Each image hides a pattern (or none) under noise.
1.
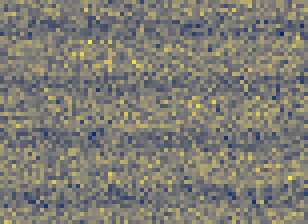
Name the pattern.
horizontal stripes
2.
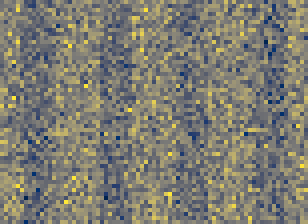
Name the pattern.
vertical stripes
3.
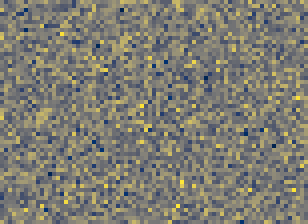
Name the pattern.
only noise
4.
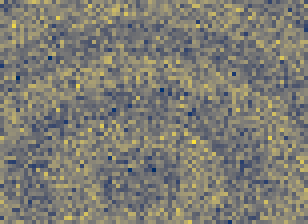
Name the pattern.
rings round one point
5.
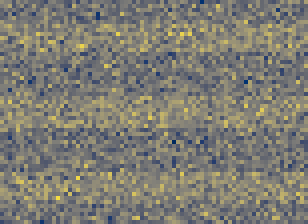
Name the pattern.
horizontal stripes
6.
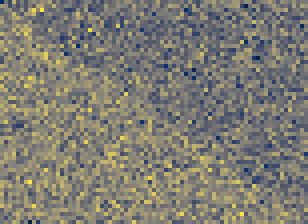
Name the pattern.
a sharp edge
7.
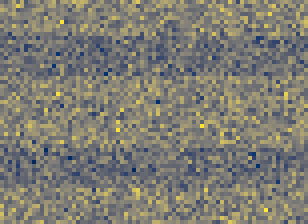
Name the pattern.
horizontal stripes
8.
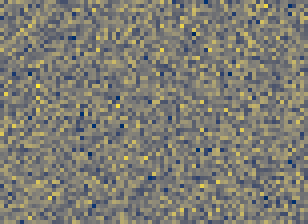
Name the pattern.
only noise
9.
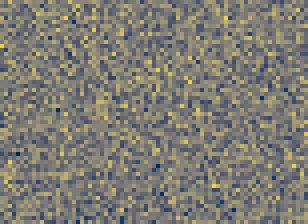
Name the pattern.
only noise
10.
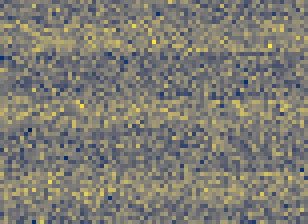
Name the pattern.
horizontal stripes
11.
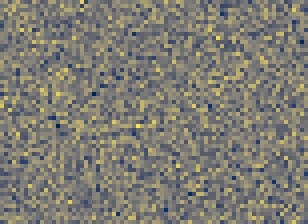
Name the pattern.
only noise
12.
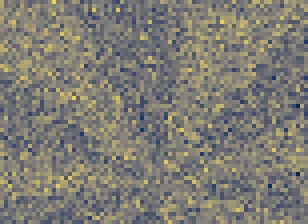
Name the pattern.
spokes from one point
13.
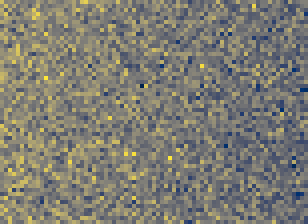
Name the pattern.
a smooth slope
